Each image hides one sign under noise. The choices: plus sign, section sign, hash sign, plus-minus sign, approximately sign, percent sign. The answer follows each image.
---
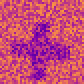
plus sign
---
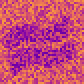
approximately sign
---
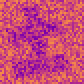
plus-minus sign
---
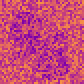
percent sign
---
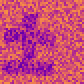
plus-minus sign
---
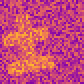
plus-minus sign
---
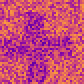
plus sign
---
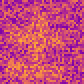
plus-minus sign
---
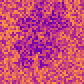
hash sign
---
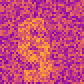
section sign
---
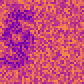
section sign
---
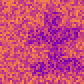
plus-minus sign
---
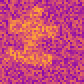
plus-minus sign
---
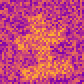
plus-minus sign
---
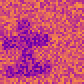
plus-minus sign
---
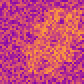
hash sign
